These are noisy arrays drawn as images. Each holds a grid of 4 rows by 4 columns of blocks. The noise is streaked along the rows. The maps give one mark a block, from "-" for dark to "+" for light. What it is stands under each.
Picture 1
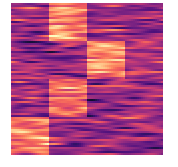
- + - -
- - + -
- + - -
+ - - -
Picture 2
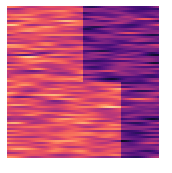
+ + - -
+ + - -
+ + + -
+ + + -
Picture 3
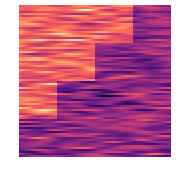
+ + + -
+ + - -
+ - - -
- - - -
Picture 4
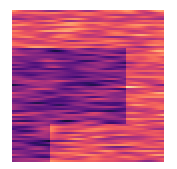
+ + + +
- - - +
- - - +
- + + +
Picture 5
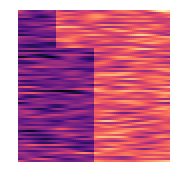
- + + +
- - + +
- - + +
- - + +
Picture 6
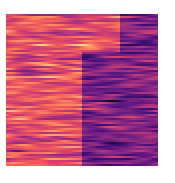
+ + + -
+ + - -
+ + - -
+ + - -
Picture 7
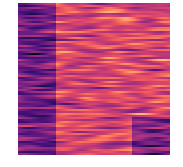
- + + +
- + + +
- + + +
- + + -
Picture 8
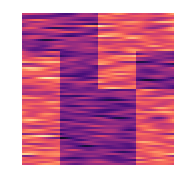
- - + +
+ - + -
+ - - +
+ - - +
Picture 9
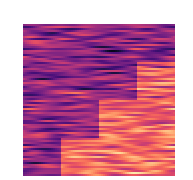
- - - -
- - - +
- - + +
- + + +
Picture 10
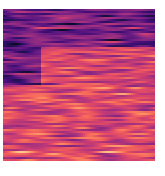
- - - -
- + + +
+ + + +
+ + + +
